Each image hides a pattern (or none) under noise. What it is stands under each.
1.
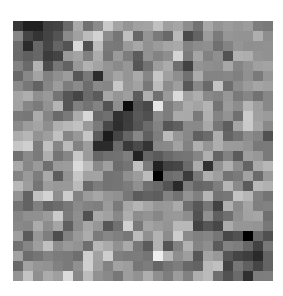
blocks along the diagonal
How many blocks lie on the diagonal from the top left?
6
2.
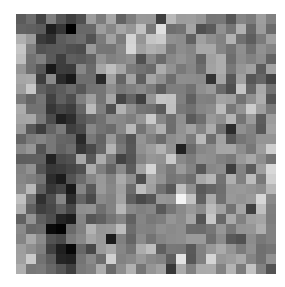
one band of columns
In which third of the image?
left
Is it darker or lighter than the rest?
darker
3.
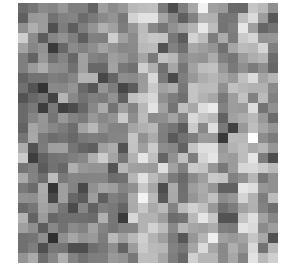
bands of columns
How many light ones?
3
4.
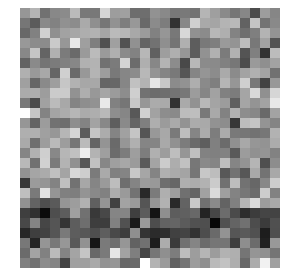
one band of rows
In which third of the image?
bottom
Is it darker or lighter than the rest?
darker
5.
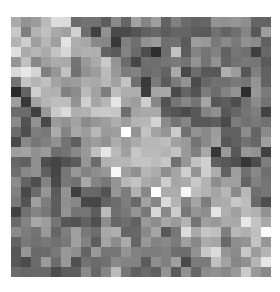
a diagonal band
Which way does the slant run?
top left to bottom right
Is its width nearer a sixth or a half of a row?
a half
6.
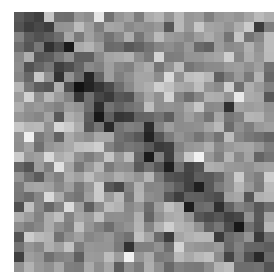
a diagonal band
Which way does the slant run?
top left to bottom right
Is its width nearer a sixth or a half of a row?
a sixth
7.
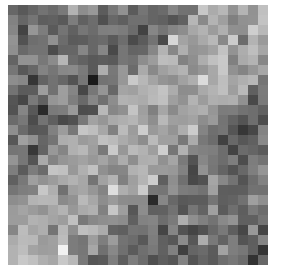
a diagonal band
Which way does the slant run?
bottom left to top right
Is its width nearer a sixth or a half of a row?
a half
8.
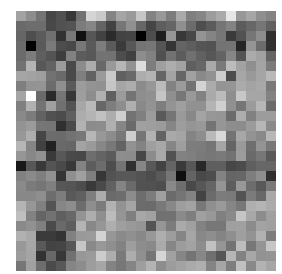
bands of rows crossing bands of columns
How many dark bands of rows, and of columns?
2 and 1
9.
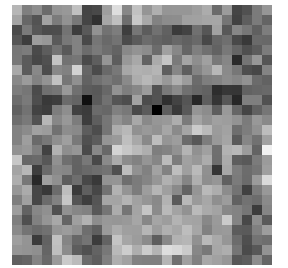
bands of rows crossing bands of columns
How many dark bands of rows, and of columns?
2 and 3
